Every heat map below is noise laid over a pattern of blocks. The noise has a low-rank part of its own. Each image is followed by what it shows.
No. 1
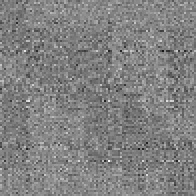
the same after a half turn
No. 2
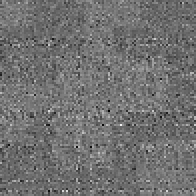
mirrored about the diagonal from the top left
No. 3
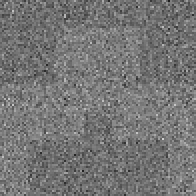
left and right mirror each other
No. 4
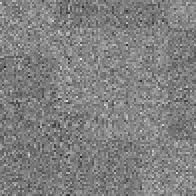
mirrored about the diagonal from the bottom left
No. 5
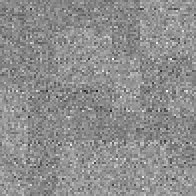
no symmetry
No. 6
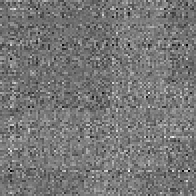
mirrored about the diagonal from the top left
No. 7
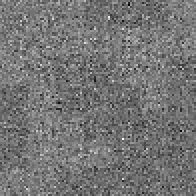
mirrored about the diagonal from the top left
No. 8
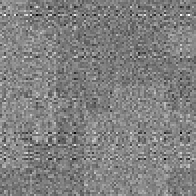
no symmetry
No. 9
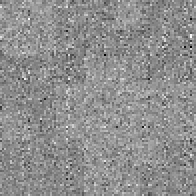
mirrored about the diagonal from the top left
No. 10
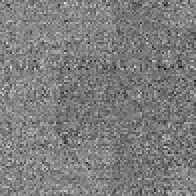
top and bottom mirror each other
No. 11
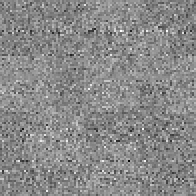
mirrored about the diagonal from the bottom left
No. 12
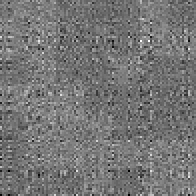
mirrored about the diagonal from the bottom left
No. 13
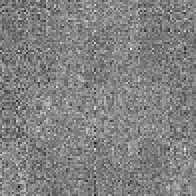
left and right mirror each other
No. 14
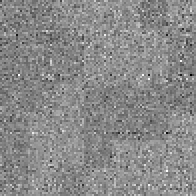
no symmetry
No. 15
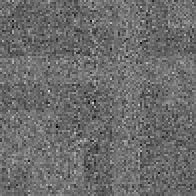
mirrored about the diagonal from the bottom left
